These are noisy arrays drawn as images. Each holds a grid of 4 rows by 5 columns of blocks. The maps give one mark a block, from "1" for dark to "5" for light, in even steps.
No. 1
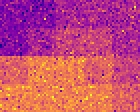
1 1 2 2 2
1 2 3 3 2
4 5 5 4 3
5 5 5 5 4
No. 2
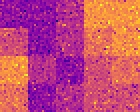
1 1 2 5 5
3 1 2 4 5
5 2 1 3 4
4 1 2 3 3
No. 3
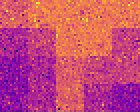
4 5 5 5 5
2 3 5 5 3
1 2 4 3 3
1 2 4 2 1
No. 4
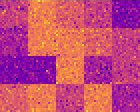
3 5 4 3 1
2 5 5 4 3
1 1 5 2 3
4 5 3 5 2
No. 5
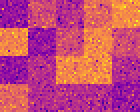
1 3 2 4 5
5 1 3 5 3
1 2 5 5 2
4 2 2 2 1
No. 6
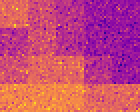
4 3 2 1 1
2 3 2 1 1
3 4 4 2 1
5 5 5 4 4
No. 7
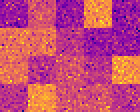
1 3 1 5 1
4 4 2 1 1
4 2 3 2 5
2 5 3 3 2
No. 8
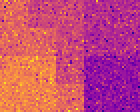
4 3 3 2 2
4 4 3 2 2
5 5 3 1 1
5 5 4 1 1
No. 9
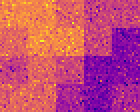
5 5 4 3 3
4 5 5 3 1
3 4 3 1 1
4 4 2 1 2
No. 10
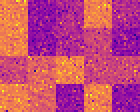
5 1 2 5 2
5 1 2 3 1
3 4 5 3 3
5 4 1 5 1
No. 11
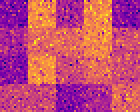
1 5 2 5 1
2 4 4 5 3
1 5 3 4 3
3 3 1 2 4
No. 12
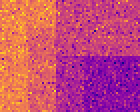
5 5 3 3 3
5 4 3 3 3
5 4 2 1 1
5 4 2 1 1
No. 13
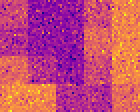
3 1 1 3 5
2 1 1 4 5
4 2 1 3 5
5 5 2 2 4
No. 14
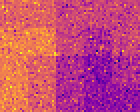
4 4 3 3 3
5 5 3 2 3
5 4 2 1 2
5 4 2 1 1
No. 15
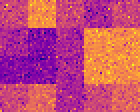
3 5 3 2 3
2 1 2 5 5
1 1 2 5 5
3 4 2 3 4
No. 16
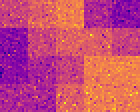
3 4 5 2 1
1 3 4 4 3
1 2 3 5 5
2 2 4 5 5
